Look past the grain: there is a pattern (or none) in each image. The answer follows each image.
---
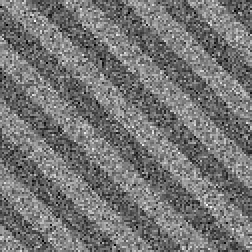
diagonal stripes
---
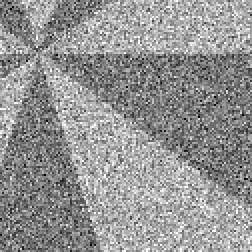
spokes from one point
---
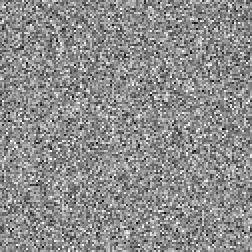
only noise
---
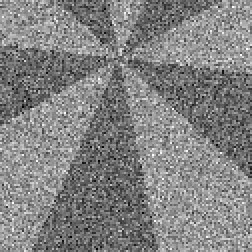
spokes from one point
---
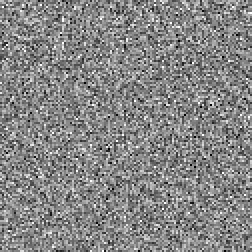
only noise
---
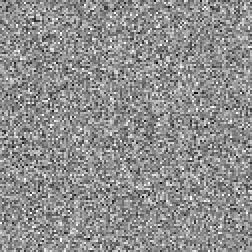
only noise
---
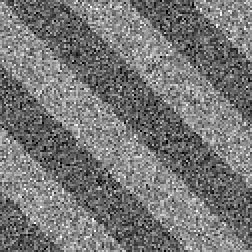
diagonal stripes
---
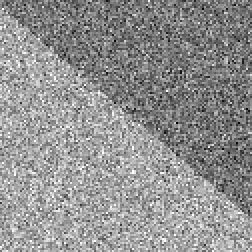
a sharp edge
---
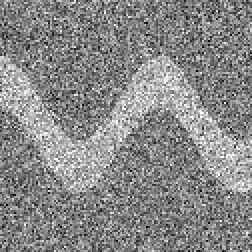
a wavy band
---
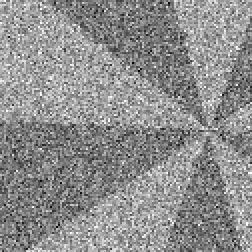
spokes from one point
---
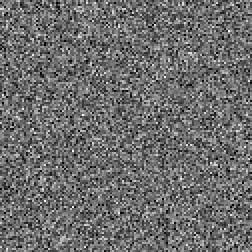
only noise
